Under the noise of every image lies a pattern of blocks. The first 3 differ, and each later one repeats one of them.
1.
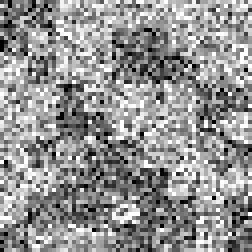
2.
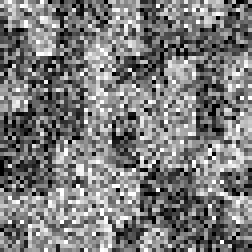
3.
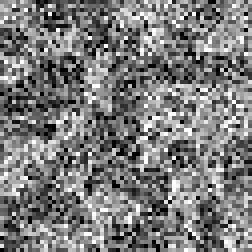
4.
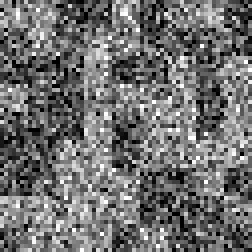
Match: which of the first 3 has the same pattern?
2
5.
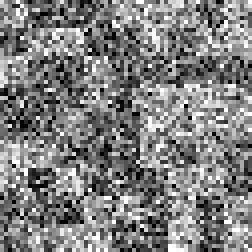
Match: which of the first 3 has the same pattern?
3
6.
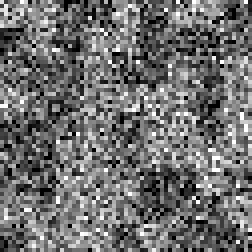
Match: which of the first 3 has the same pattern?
2
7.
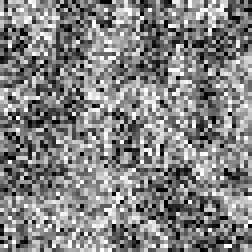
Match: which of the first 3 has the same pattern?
2
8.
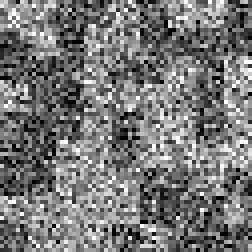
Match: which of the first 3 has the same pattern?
2
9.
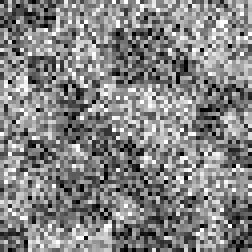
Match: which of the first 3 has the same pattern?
1
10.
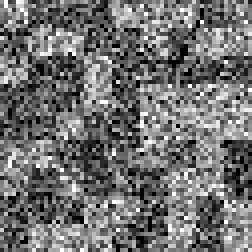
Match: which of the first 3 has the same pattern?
3
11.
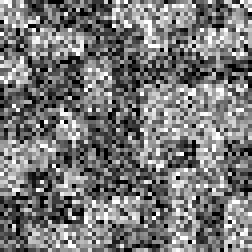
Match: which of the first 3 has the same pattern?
3
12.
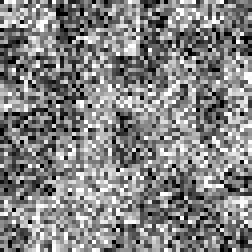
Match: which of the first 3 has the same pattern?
2
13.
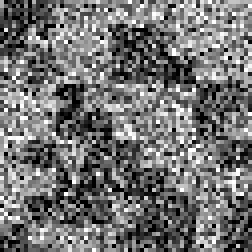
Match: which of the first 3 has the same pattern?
1
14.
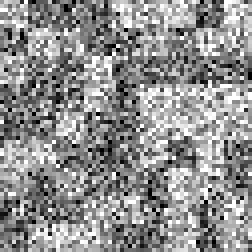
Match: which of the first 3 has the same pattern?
3
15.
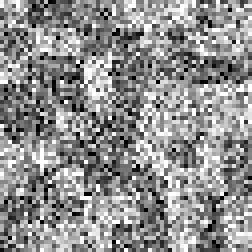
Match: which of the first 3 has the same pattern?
3
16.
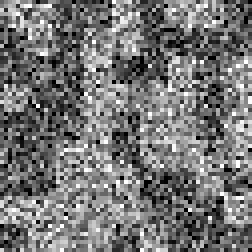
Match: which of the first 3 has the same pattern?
2
